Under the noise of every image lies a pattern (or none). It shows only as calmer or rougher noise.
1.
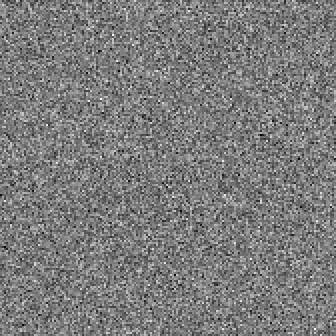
only noise
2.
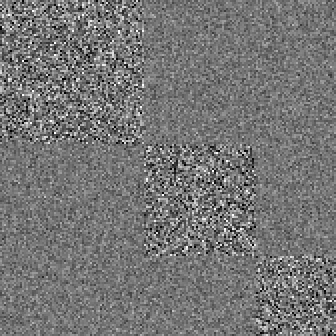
blocks along the diagonal
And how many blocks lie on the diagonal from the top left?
3
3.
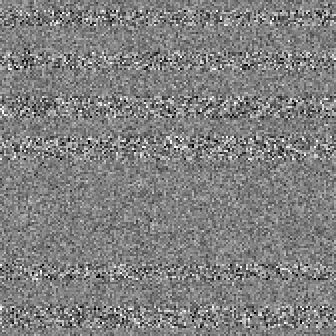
bands of rows
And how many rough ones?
6
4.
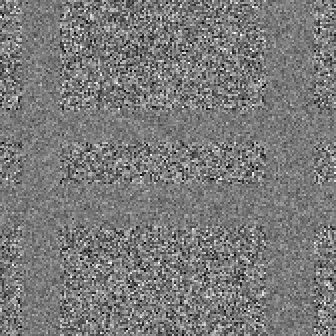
bands of rows crossing bands of columns
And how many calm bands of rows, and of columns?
2 and 2
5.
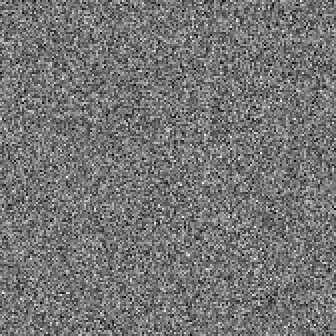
only noise
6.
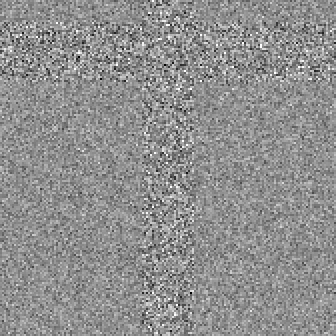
bands of rows crossing bands of columns
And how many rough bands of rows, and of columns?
1 and 1
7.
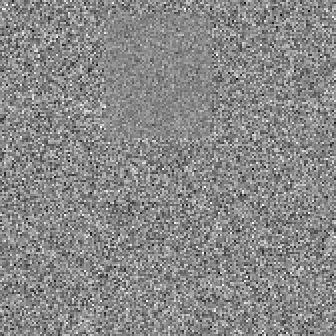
one block
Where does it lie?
top middle
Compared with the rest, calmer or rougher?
calmer
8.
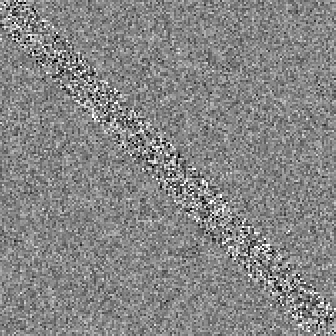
a diagonal band
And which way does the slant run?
top left to bottom right
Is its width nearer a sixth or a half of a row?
a sixth
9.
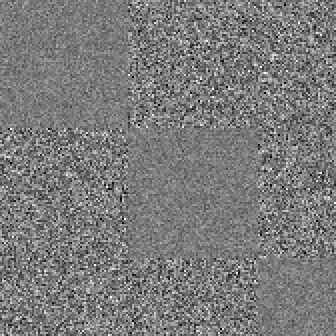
blocks along the diagonal
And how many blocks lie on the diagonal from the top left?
3
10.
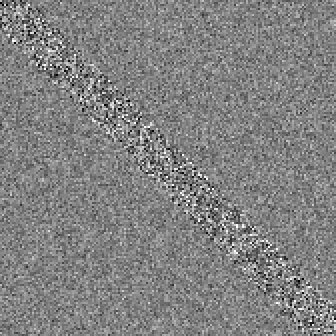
a diagonal band
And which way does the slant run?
top left to bottom right
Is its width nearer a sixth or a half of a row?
a sixth
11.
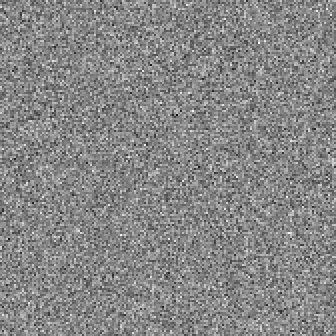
only noise
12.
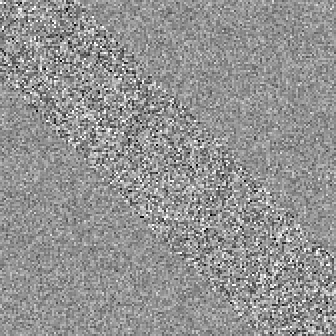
a diagonal band
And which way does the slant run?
top left to bottom right
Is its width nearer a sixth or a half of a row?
a half
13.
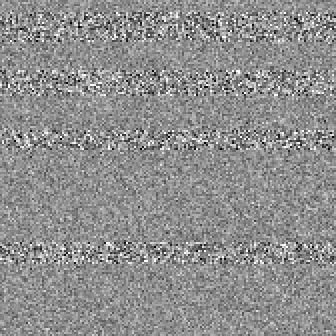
bands of rows
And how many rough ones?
4
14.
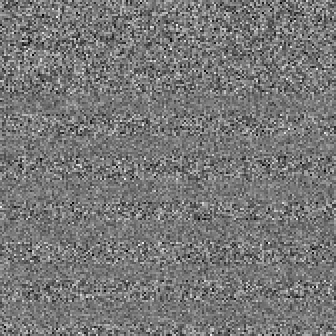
bands of rows
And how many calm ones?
6
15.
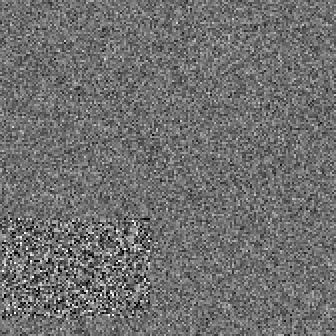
one block
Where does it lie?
bottom left
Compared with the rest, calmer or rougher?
rougher
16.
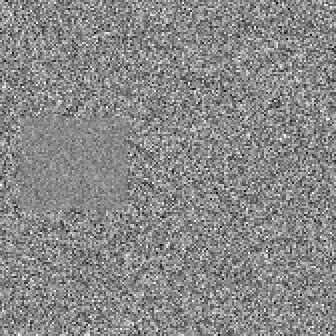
one block
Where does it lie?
middle left
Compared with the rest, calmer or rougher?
calmer
